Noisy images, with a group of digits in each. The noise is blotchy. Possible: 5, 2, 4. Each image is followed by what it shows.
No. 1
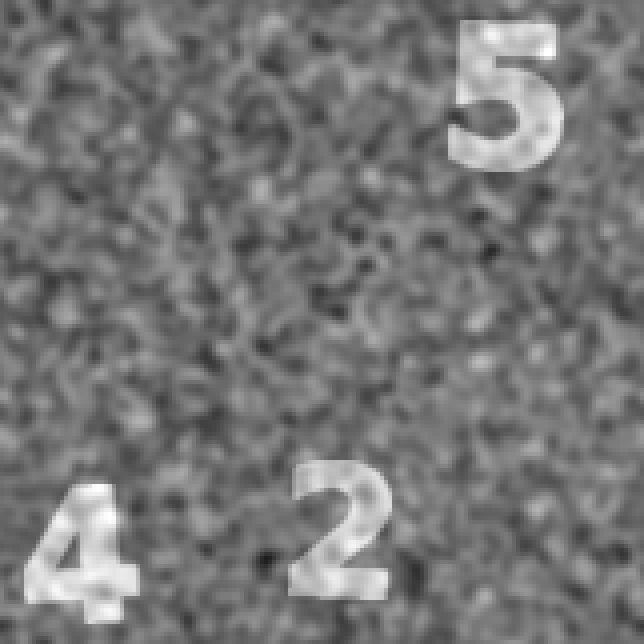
top right: 5; bottom left: 4; bottom middle: 2
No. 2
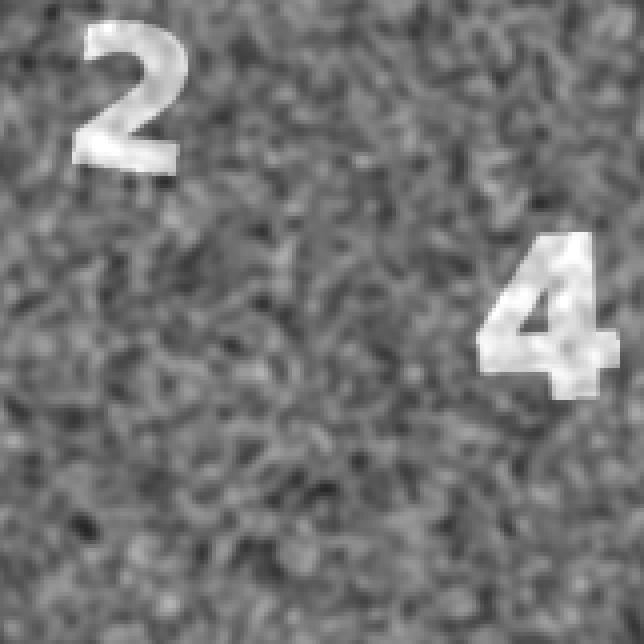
top left: 2; middle right: 4
